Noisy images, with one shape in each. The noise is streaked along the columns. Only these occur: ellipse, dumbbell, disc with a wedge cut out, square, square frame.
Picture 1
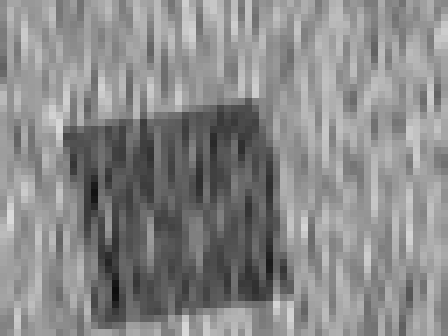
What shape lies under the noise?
square
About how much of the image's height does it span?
two thirds
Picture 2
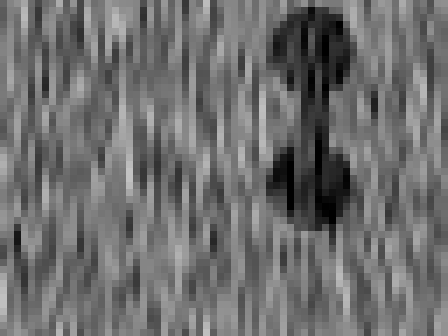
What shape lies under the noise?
dumbbell
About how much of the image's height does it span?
two thirds
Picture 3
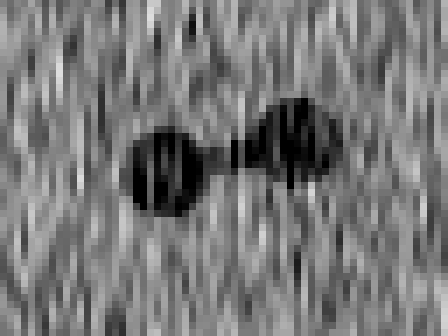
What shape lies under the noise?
dumbbell
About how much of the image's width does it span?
half
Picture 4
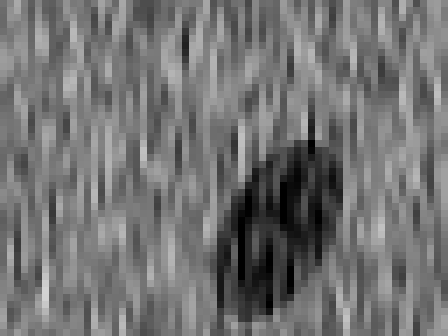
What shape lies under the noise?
ellipse
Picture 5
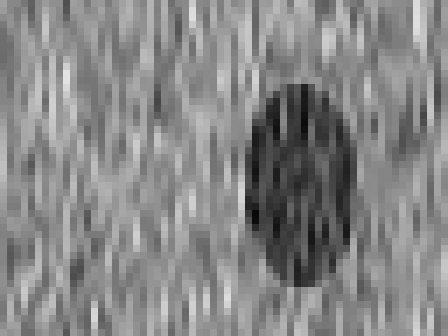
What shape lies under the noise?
ellipse
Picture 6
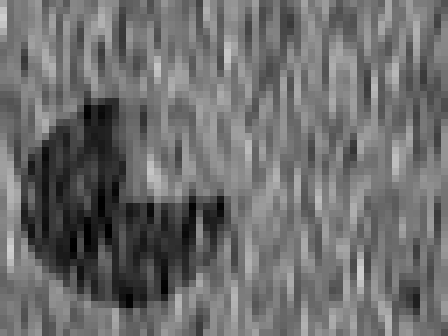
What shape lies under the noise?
disc with a wedge cut out
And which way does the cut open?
up and right
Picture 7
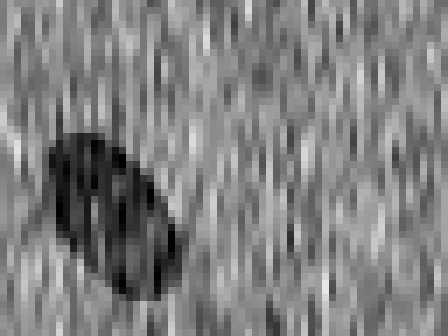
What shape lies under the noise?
ellipse
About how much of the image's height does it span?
half
